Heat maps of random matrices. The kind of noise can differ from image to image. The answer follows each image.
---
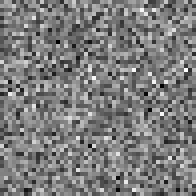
independent entries
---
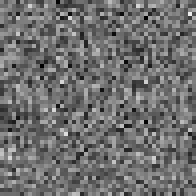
low rank plus noise
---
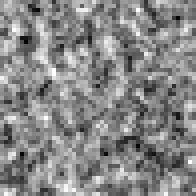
blotchy
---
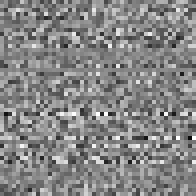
rows of uneven size
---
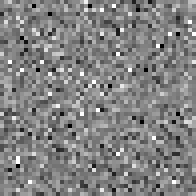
heavy tails
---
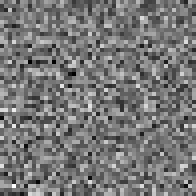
low rank plus noise
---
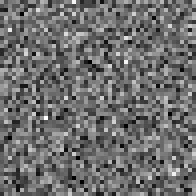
independent entries
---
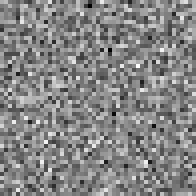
independent entries
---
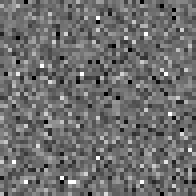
heavy tails
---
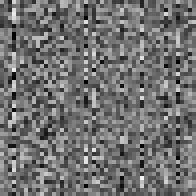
columns of uneven size
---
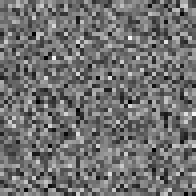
low rank plus noise
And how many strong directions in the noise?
five to eight
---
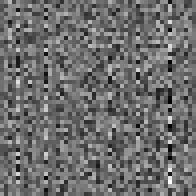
columns of uneven size
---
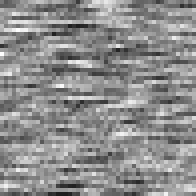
streaked along the rows
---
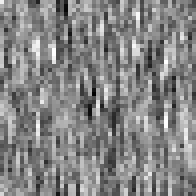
streaked along the columns
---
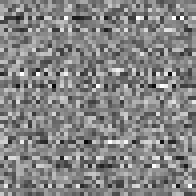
rows of uneven size
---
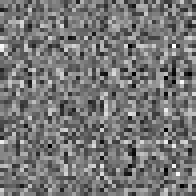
low rank plus noise
